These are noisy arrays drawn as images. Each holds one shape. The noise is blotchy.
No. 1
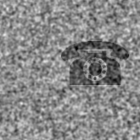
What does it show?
dark telephone
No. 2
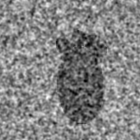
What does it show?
dark footprint
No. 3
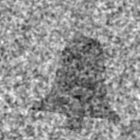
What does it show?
dark bell
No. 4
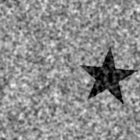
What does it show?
dark star, middle right
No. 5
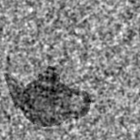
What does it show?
dark teapot
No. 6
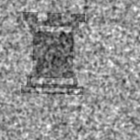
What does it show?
dark chess rook
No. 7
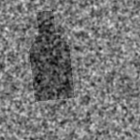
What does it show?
dark bottle
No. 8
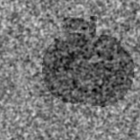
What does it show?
dark apple
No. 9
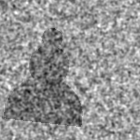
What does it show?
dark chess pawn
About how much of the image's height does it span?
two thirds
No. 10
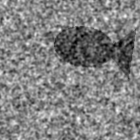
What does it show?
dark fish
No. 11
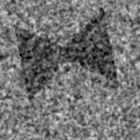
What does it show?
dark bow tie
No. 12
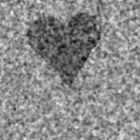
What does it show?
dark heart
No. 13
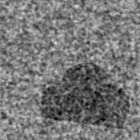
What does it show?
dark cloud
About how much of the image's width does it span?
two thirds
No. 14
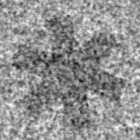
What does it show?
dark asterisk
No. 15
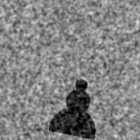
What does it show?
dark chess pawn, bottom middle
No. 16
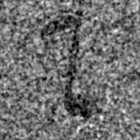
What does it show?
dark musical note
